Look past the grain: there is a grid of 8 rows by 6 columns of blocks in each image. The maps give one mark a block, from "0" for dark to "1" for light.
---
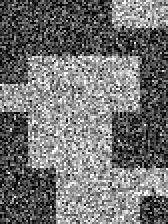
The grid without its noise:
000011
000000
011110
111110
011100
011100
001111
001110
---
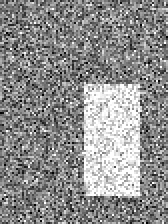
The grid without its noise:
000000
000000
000000
000110
000110
000110
000110
000000
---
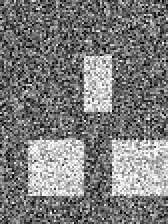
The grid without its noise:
000000
000000
000100
000100
000000
011011
011011
000000
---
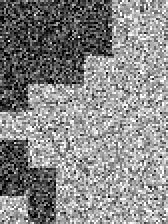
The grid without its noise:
000011
000011
000111
011111
111111
011111
001111
101111
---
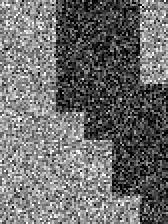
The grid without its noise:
110001
110001
110001
110000
111000
111100
111100
111110
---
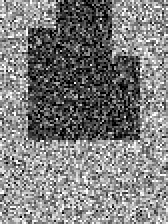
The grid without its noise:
110011
100011
100001
100001
100001
111111
111111
111111
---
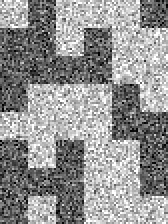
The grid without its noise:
101110
001011
000011
011101
111100
010110
000110
010111
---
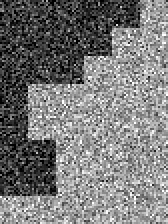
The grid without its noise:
000001
000011
000111
011111
011111
001111
001111
111111
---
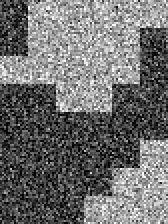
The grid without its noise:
011111
011110
111110
001100
000000
000001
000011
000111
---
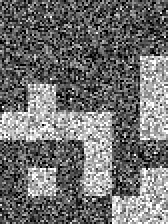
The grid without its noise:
000000
000000
000001
010001
111101
000100
010101
000011
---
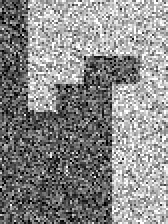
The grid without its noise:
011111
011111
011001
010011
000011
000011
000011
000011
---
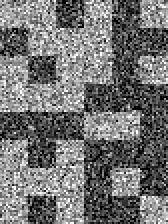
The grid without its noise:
110101
011100
101101
111000
000110
101000
111010
101001
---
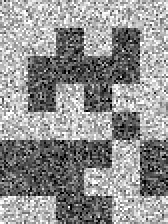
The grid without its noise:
111111
110101
100001
101011
111101
000010
000110
110011
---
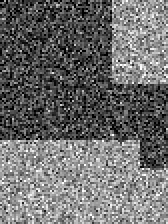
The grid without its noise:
000011
000011
000011
000000
000000
111110
111111
111111
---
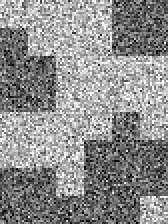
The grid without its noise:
111100
011100
001111
001111
111101
111000
001000
000001
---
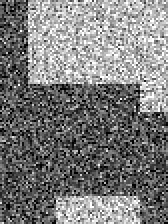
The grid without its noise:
011111
011111
011111
000001
000000
000000
000000
001110
